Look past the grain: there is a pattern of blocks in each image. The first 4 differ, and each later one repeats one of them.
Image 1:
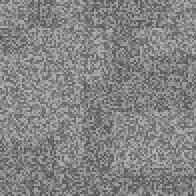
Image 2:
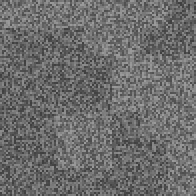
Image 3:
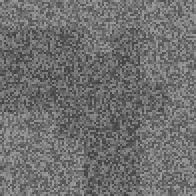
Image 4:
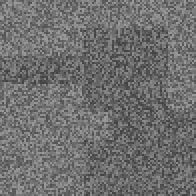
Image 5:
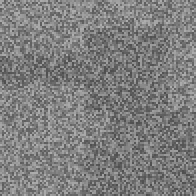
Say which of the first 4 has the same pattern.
4
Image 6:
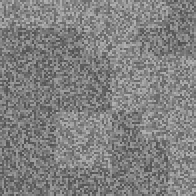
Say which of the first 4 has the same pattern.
2
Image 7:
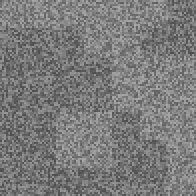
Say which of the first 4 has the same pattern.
2
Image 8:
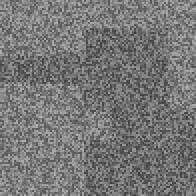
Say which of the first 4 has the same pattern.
4
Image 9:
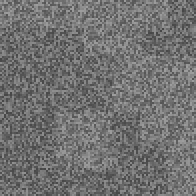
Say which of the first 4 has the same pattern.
2
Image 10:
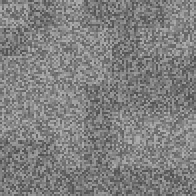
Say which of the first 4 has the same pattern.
1
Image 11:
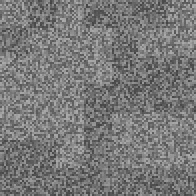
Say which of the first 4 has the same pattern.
1
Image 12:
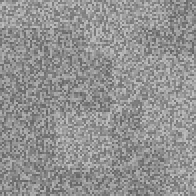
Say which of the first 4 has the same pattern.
2
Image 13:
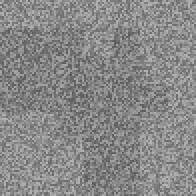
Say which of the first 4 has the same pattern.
3
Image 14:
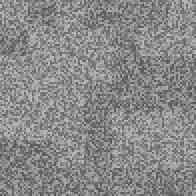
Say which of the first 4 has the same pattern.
1
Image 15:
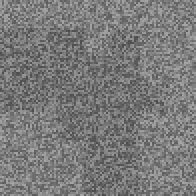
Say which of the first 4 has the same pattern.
3
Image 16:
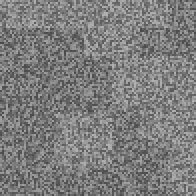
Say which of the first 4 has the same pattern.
2
